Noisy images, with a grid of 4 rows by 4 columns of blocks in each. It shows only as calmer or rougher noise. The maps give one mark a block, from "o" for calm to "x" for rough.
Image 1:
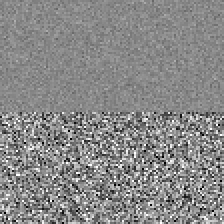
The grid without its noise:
o o o o
o o o o
x x x x
x x x x
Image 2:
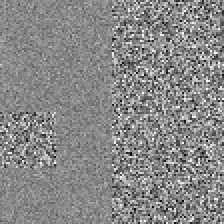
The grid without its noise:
o o x x
o o x x
x o x x
o o x x
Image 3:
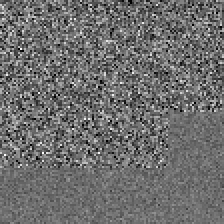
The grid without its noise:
x x x x
x x x x
x x x o
o o o o
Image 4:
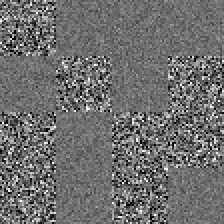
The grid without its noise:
x o o o
o x o x
x o x x
x o x o
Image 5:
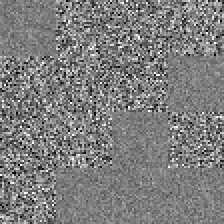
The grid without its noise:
o x x x
x x x o
x x o x
x o o o
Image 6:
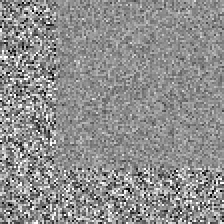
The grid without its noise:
x o o o
x o o o
x o o o
x x x x
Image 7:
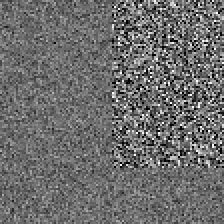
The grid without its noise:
o o x x
o o x x
o o x x
o o o o
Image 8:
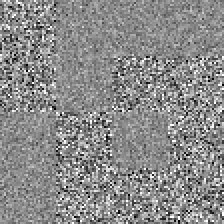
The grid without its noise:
x o o o
x o x x
o x o x
o x x x
